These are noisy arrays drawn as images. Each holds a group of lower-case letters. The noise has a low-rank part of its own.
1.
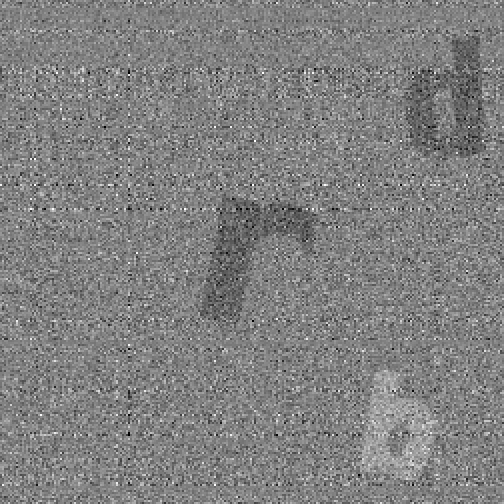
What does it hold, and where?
top right: dark d; centre: dark r; bottom right: light b
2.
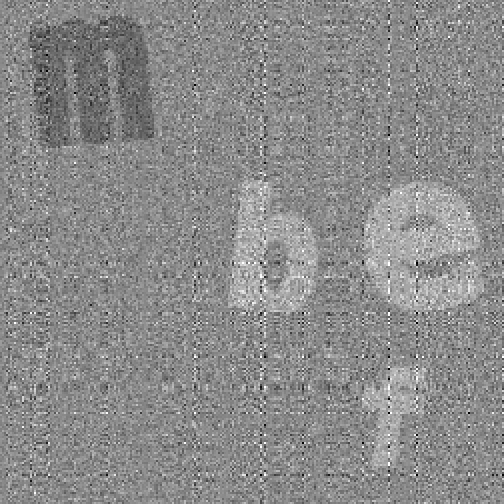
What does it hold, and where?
top left: dark m; centre: light b; middle right: light e; bottom right: light f
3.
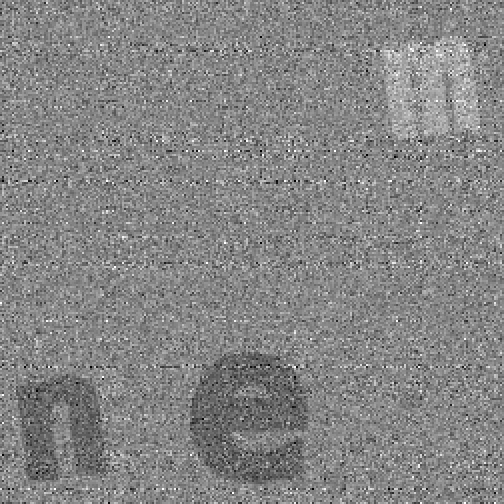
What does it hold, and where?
top right: light m; bottom left: dark n; bottom middle: dark e
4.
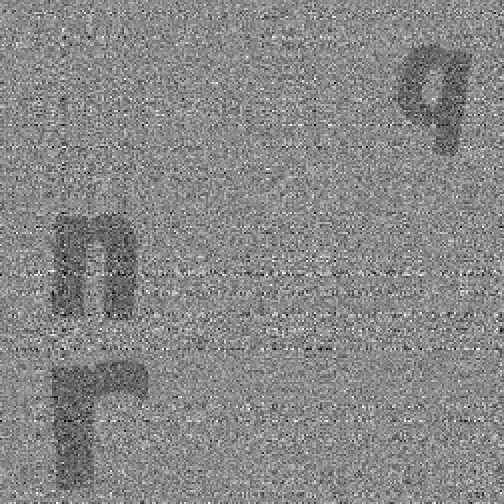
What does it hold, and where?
top right: dark q; middle left: dark n; bottom left: dark r
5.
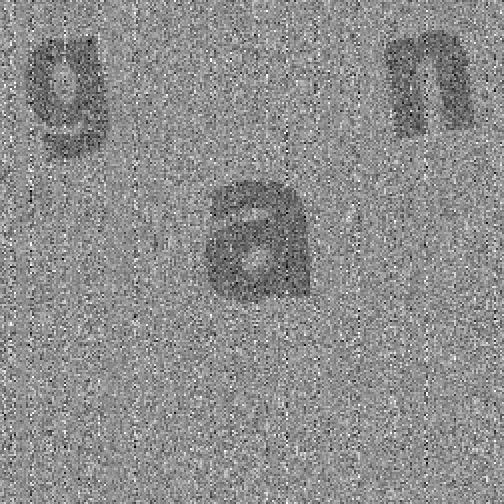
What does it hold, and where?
top left: dark g; top right: dark n; centre: dark a
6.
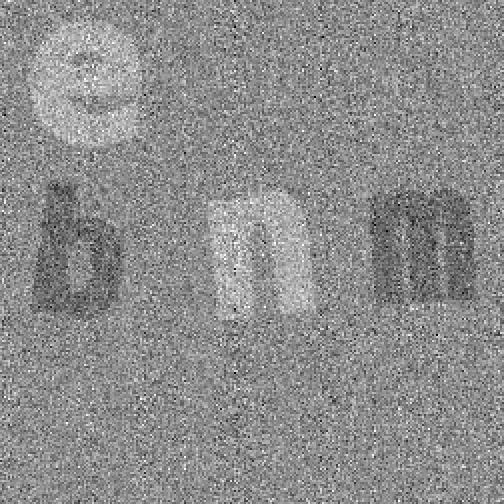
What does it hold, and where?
top left: light e; middle left: dark b; centre: light n; middle right: dark m
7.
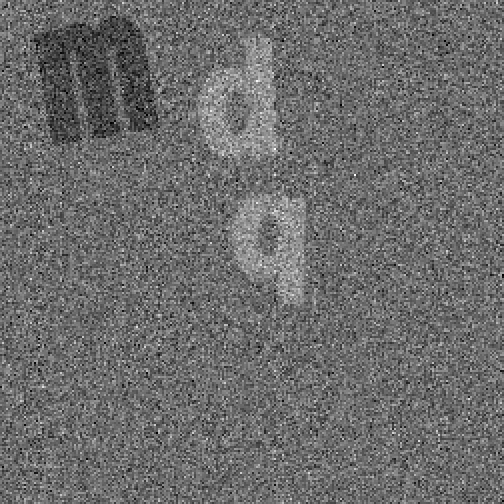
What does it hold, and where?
top left: dark m; top middle: light d; centre: light q
